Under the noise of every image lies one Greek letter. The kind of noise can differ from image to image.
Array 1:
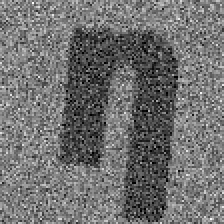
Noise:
independent entries
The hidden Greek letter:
eta
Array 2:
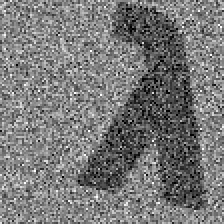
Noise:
independent entries
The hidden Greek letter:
lambda
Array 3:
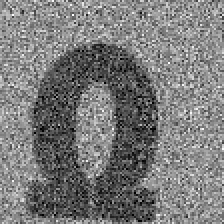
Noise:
low rank plus noise
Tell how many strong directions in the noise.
five to eight
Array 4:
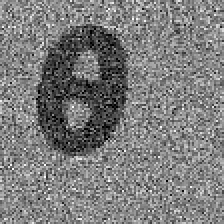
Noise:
low rank plus noise
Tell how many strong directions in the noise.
five to eight
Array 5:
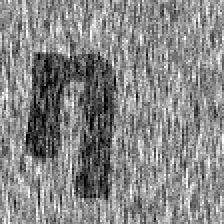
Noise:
streaked along the columns
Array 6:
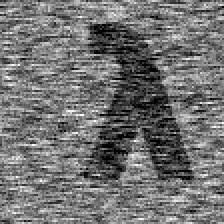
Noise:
streaked along the rows
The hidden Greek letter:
lambda
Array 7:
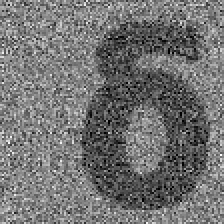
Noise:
low rank plus noise
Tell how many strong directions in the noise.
three or four
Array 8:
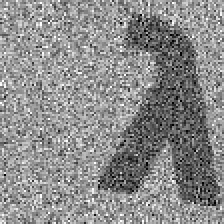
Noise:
low rank plus noise
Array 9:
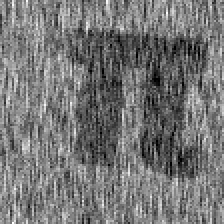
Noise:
streaked along the columns
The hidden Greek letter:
pi
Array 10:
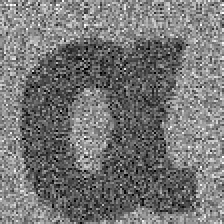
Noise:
low rank plus noise
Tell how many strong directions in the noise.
one
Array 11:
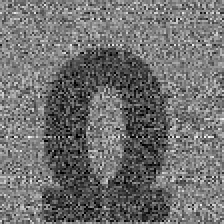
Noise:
rows of uneven size
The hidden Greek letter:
omega
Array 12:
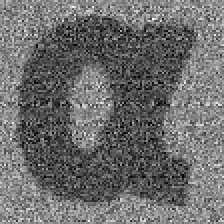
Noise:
rows of uneven size
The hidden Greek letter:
alpha
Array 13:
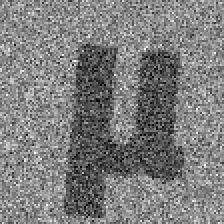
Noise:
independent entries
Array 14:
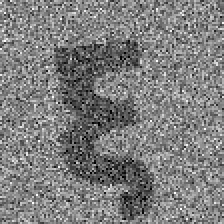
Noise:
independent entries
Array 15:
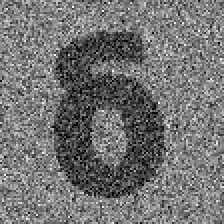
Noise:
independent entries
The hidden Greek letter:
delta
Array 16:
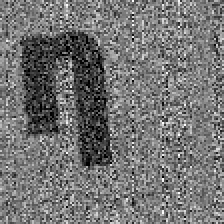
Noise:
columns of uneven size
